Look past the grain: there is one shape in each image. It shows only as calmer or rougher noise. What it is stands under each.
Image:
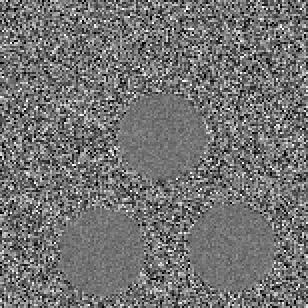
three dots
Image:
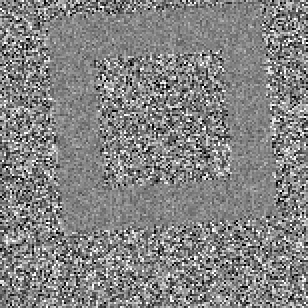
square frame
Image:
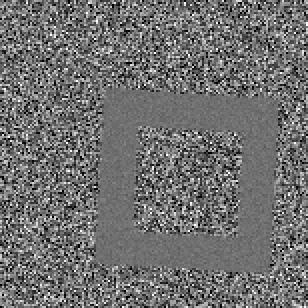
square frame
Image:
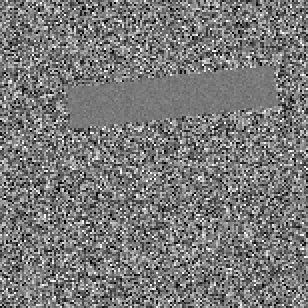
bar
